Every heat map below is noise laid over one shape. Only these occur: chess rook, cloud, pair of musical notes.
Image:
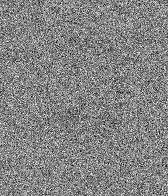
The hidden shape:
pair of musical notes
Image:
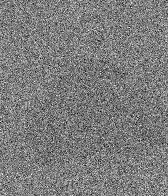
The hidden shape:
cloud
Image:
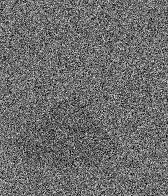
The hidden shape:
cloud
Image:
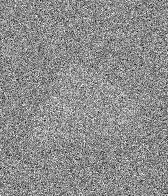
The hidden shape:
cloud
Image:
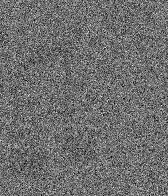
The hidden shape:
pair of musical notes
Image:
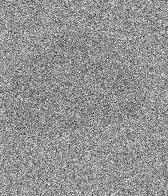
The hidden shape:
cloud
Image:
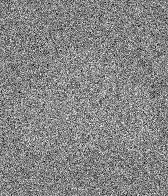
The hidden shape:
cloud
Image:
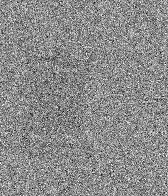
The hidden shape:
chess rook
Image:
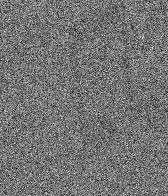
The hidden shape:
pair of musical notes
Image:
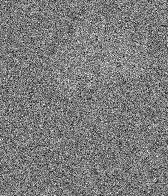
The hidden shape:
cloud
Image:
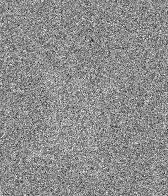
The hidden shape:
chess rook
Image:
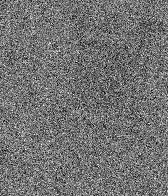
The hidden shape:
chess rook
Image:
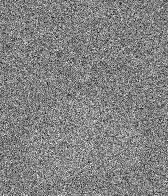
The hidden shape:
cloud
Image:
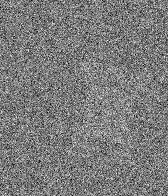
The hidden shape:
chess rook
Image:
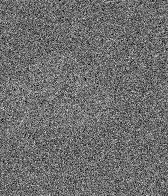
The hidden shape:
cloud
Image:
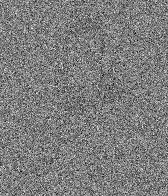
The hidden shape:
pair of musical notes
